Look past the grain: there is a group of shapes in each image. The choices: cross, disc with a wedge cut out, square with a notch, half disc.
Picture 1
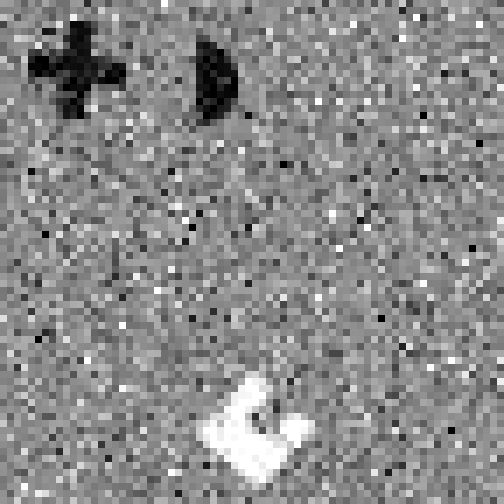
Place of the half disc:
top middle
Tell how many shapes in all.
3
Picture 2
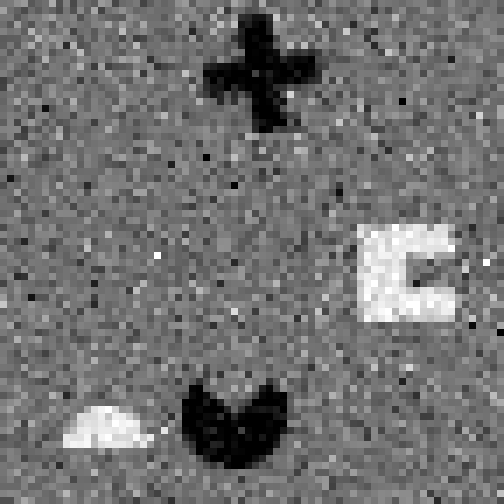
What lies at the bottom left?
half disc
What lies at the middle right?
square with a notch
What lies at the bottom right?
nothing
